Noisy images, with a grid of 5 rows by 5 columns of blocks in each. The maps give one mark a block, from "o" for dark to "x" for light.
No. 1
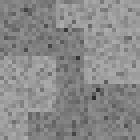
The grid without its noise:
ooxxx
oooxx
xxoxx
xxooo
xoooo
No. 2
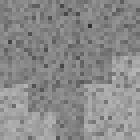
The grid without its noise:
ooooo
ooooo
oooox
xooxx
xxoxx
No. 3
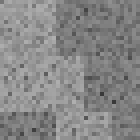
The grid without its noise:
xxooo
xxooo
xxxoo
xxxoo
ooxxo
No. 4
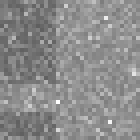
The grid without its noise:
ooxxx
ooxxx
ooxxx
xxxxx
ooxxx
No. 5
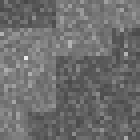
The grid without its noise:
ooxxx
xxxxo
xxooo
xxooo
xoooo
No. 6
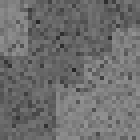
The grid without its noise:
xoooo
xooox
oooxx
ooxxx
ooxxx
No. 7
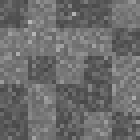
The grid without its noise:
oxoox
xxxxo
xoxox
oxoox
oxoxo
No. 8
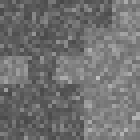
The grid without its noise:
oooox
oooxx
xoxxx
oooxx
oooxx
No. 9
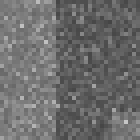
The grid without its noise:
xxooo
xxooo
xxooo
xxooo
xxoox
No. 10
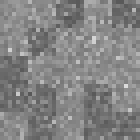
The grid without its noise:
xxoxo
xoxxx
oxxxx
ooxox
xoxoo
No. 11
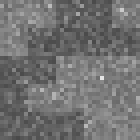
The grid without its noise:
xxoox
xoooo
ooxxx
oxxxx
oooxx
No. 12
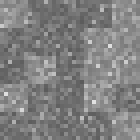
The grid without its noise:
xooox
oooxx
oxoxx
xooxo
oooox
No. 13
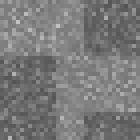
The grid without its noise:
xxxoo
xxxoo
ooxxx
ooxxx
ooxoo
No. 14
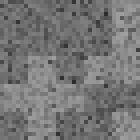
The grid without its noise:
oooox
oooox
oxoxx
xxxoo
oxoox
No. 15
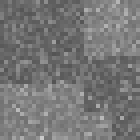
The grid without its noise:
oooxx
oooxx
ooooo
xxxoo
xxxxo
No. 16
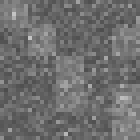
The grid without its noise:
xoooo
oxoox
ooxoo
ooxox
oooox
